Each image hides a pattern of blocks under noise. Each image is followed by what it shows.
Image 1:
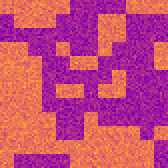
no symmetry
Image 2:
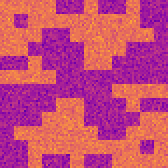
the same after a half turn
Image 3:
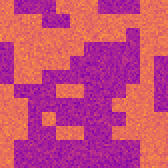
no symmetry
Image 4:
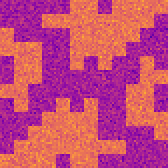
the same after a half turn
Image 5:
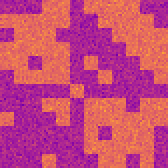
mirrored about the diagonal from the bottom left
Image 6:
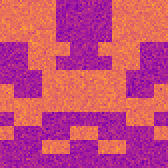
left and right mirror each other
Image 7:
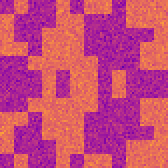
top and bottom mirror each other
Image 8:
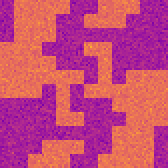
the same after a half turn
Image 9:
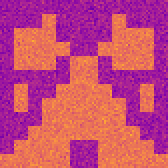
left and right mirror each other
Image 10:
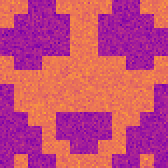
left and right mirror each other
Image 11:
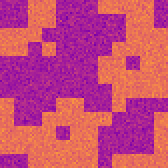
mirrored about the diagonal from the top left
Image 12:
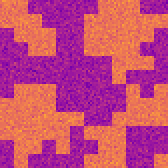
mirrored about the diagonal from the top left
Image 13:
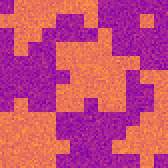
mirrored about the diagonal from the bottom left
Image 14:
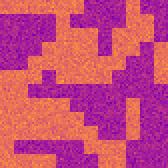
no symmetry
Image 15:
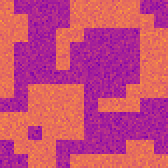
mirrored about the diagonal from the bottom left
